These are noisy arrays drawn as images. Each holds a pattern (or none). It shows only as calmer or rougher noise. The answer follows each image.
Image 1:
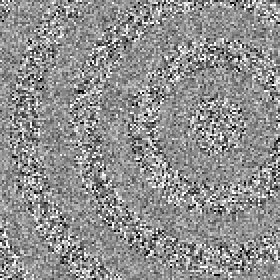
rings round one point
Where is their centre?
middle right
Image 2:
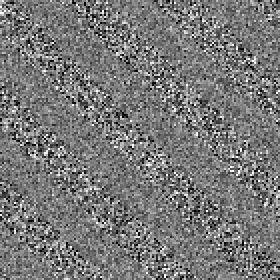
diagonal stripes
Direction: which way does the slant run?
top left to bottom right
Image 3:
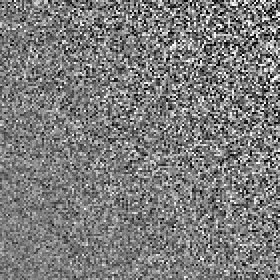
a smooth slope
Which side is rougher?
top right
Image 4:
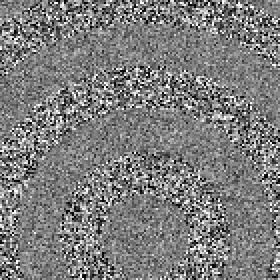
rings round one point
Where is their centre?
bottom middle
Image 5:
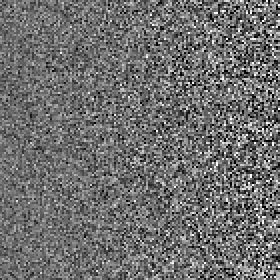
a smooth slope
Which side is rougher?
right
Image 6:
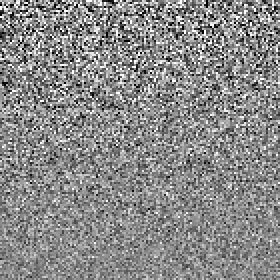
a smooth slope
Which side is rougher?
top
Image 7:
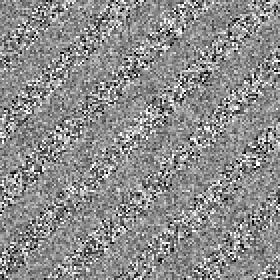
diagonal stripes
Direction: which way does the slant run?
bottom left to top right
